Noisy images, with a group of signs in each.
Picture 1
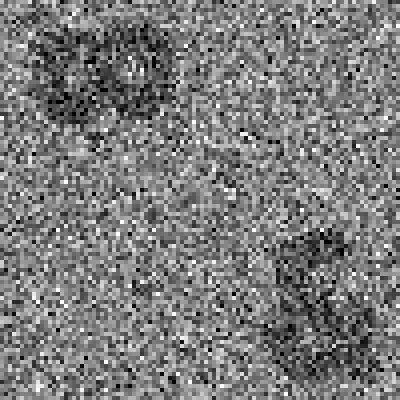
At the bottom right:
ampersand
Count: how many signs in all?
2
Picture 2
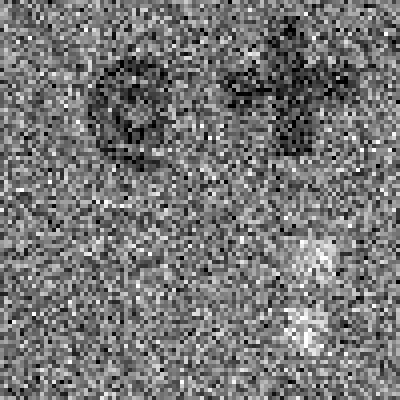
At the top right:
plus sign
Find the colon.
bottom right
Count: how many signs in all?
3
